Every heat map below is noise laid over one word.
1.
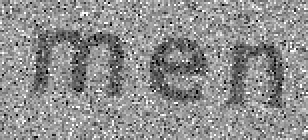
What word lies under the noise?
men
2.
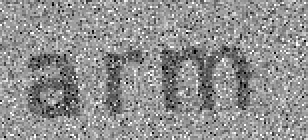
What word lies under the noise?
arm
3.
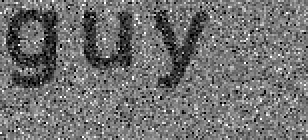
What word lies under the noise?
guy
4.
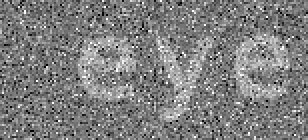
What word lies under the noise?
eye
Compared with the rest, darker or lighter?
lighter
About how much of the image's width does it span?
two thirds
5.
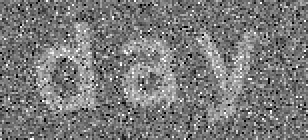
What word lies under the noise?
day
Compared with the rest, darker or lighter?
lighter
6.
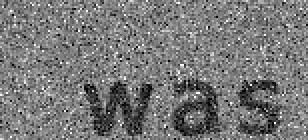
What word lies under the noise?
was
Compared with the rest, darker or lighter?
darker
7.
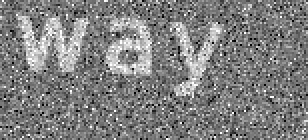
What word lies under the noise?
way
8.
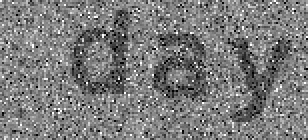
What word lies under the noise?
day
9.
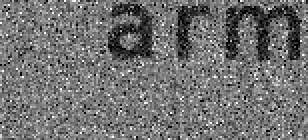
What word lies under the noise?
arm
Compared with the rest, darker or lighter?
darker
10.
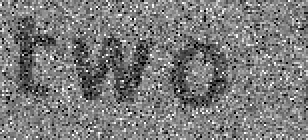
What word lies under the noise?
two
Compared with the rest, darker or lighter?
darker
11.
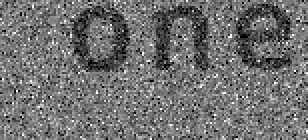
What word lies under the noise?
one
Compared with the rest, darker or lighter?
darker
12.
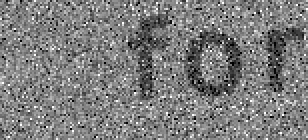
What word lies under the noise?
for
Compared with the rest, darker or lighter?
darker
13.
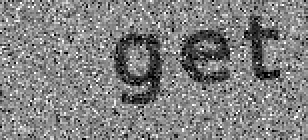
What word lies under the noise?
get
